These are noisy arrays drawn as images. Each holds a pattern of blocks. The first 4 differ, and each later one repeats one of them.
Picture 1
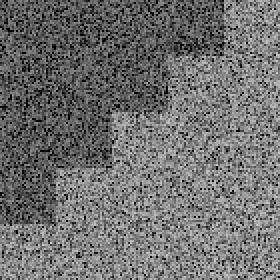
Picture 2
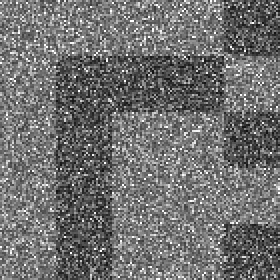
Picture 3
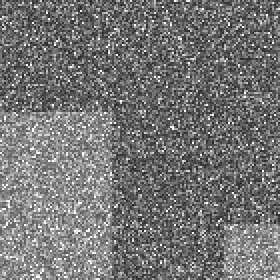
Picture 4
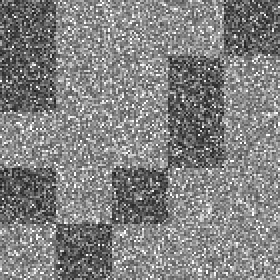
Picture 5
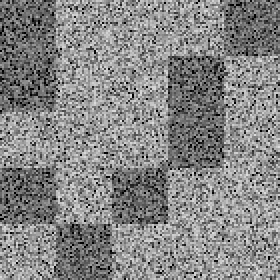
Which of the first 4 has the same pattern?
4
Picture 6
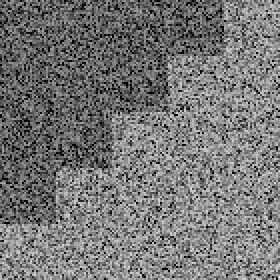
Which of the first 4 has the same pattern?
1
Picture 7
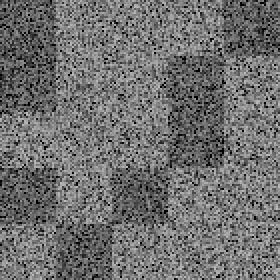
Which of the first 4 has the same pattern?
4
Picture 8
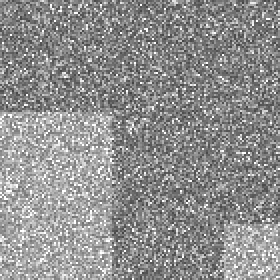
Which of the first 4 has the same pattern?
3
